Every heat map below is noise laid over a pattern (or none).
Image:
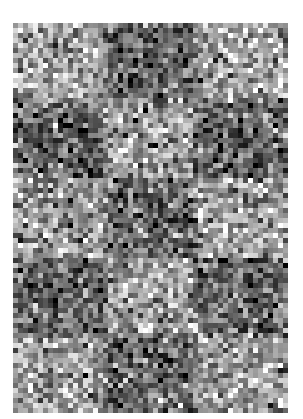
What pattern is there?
a checkerboard
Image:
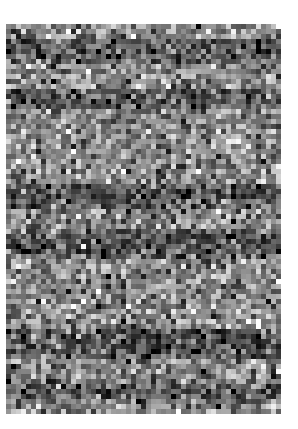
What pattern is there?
bands of rows
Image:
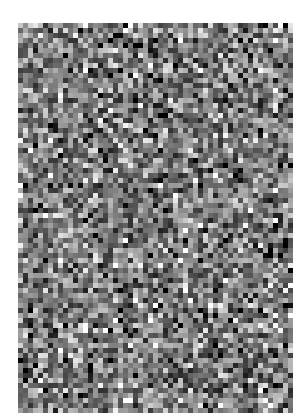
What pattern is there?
only noise
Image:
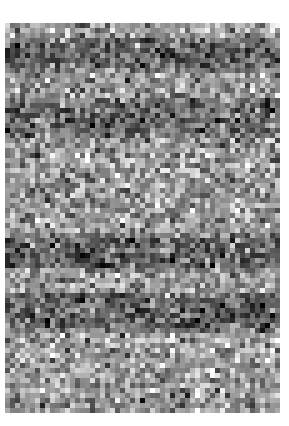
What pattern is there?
bands of rows
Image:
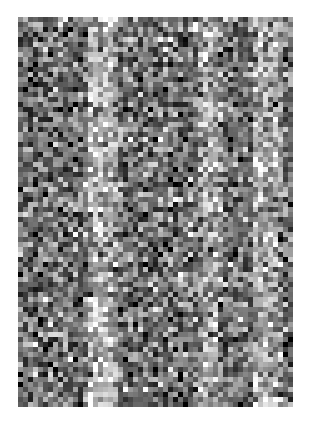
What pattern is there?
bands of columns
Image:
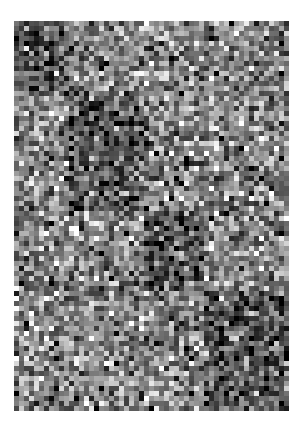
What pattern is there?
blocks along the diagonal
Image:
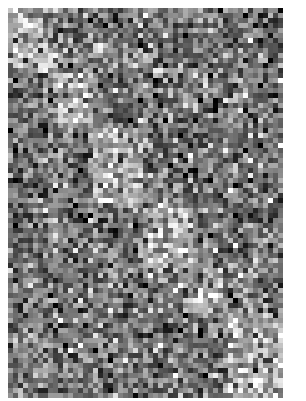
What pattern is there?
blocks along the diagonal
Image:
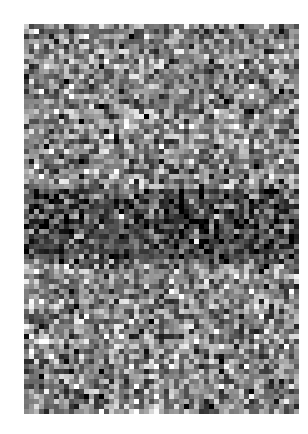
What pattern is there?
one band of rows
